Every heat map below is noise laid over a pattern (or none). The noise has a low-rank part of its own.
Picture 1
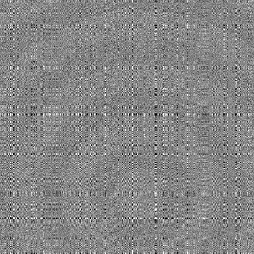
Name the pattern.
rings round one point
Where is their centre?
bottom middle
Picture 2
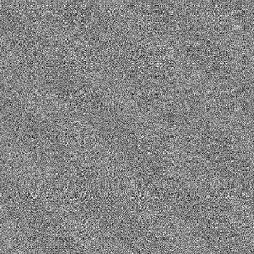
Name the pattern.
diagonal stripes
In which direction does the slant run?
top left to bottom right
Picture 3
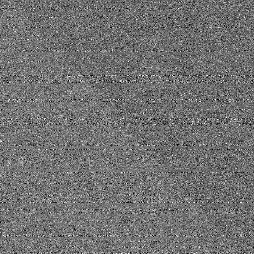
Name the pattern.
a sharp edge
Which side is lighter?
bottom left
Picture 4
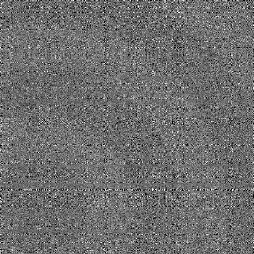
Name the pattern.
rings round one point
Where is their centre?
bottom left
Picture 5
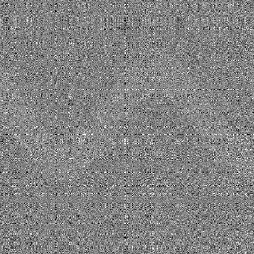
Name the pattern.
a wavy band
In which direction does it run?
left to right
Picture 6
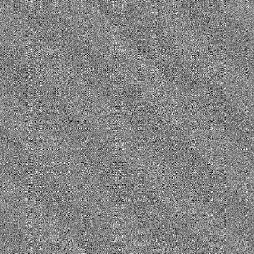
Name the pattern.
diagonal stripes
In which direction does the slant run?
top left to bottom right
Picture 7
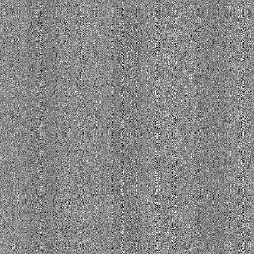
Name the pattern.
vertical stripes
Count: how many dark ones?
3
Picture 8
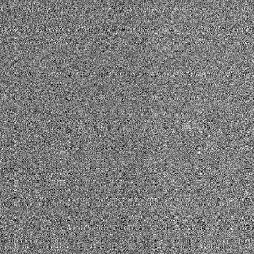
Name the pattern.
a sharp edge
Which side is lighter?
right
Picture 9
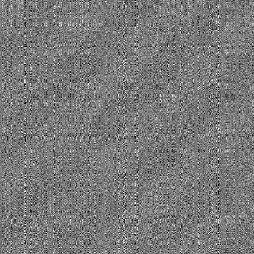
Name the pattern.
diagonal stripes
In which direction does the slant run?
bottom left to top right
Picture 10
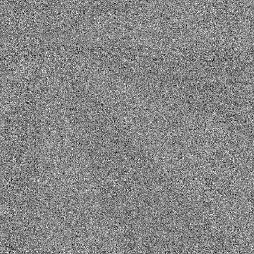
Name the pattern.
spokes from one point
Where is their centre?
top left
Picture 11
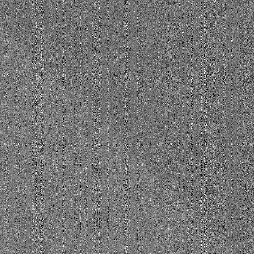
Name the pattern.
a sharp edge
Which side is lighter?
bottom left
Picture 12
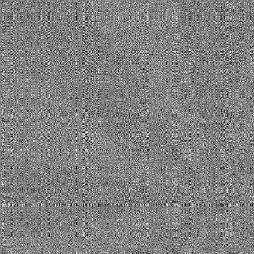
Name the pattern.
spokes from one point
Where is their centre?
bottom right
